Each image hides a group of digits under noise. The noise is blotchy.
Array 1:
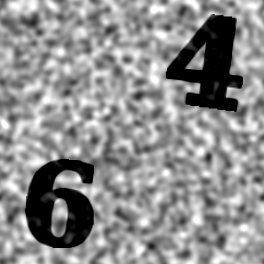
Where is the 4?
top right
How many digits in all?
2
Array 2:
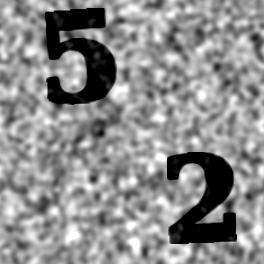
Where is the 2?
bottom right
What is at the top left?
5
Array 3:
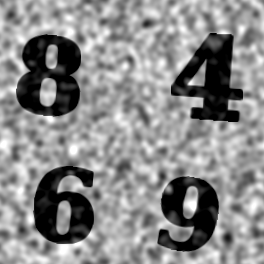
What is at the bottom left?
6
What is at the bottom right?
9
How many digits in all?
4
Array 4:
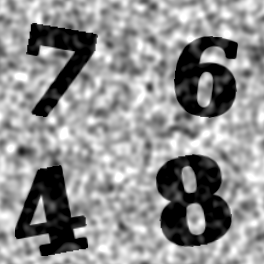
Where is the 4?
bottom left
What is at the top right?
6
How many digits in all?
4
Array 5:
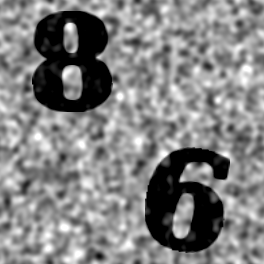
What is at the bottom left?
nothing
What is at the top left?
8
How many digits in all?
2
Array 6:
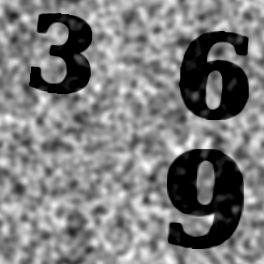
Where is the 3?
top left
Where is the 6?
top right
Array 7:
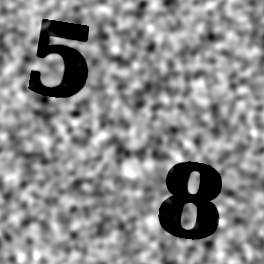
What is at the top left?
5
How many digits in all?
2
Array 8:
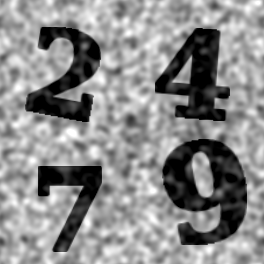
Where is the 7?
bottom left
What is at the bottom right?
9
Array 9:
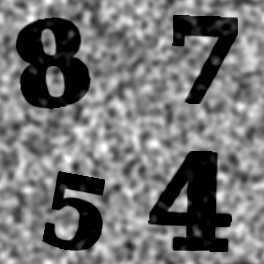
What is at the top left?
8
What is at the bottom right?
4
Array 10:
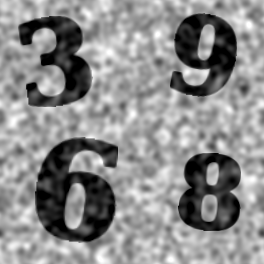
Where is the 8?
bottom right
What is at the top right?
9
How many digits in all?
4
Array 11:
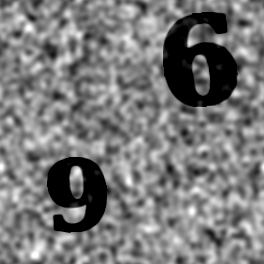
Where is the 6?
top right
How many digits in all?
2
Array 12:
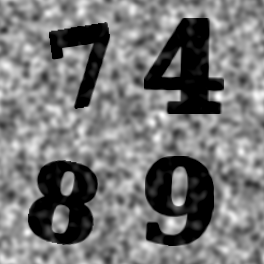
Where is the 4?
top right
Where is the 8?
bottom left
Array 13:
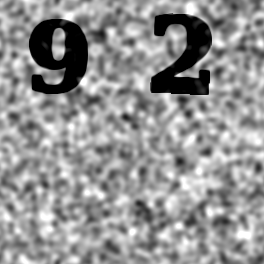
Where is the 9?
top left
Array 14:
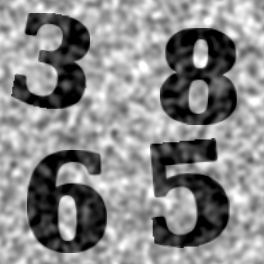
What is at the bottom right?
5
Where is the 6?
bottom left
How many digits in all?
4
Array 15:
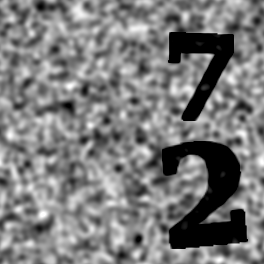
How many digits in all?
2
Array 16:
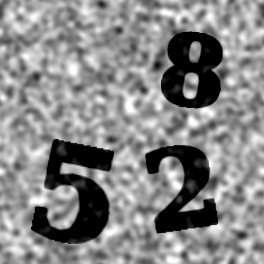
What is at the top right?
8
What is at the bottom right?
2
